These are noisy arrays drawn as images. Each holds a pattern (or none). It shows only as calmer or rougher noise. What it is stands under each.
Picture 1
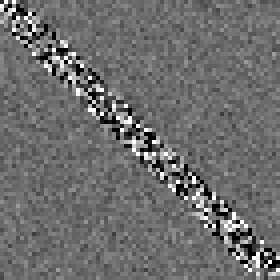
a diagonal band
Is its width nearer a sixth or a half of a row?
a sixth
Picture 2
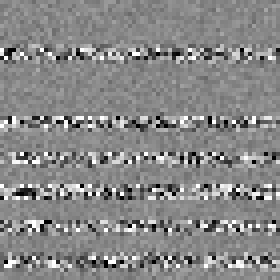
bands of rows
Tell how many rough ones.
6
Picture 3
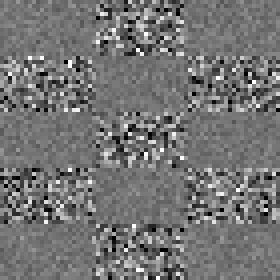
a checkerboard
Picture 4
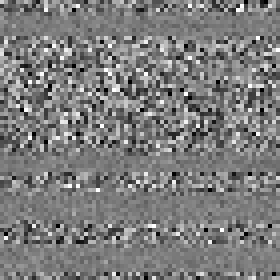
bands of rows
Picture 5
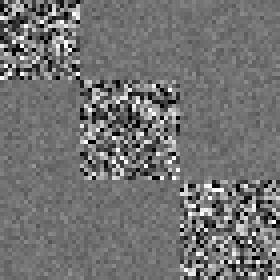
blocks along the diagonal
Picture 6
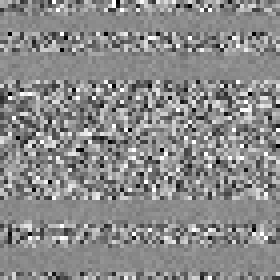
bands of rows
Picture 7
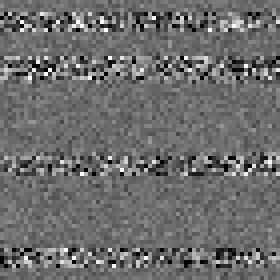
bands of rows
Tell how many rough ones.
4
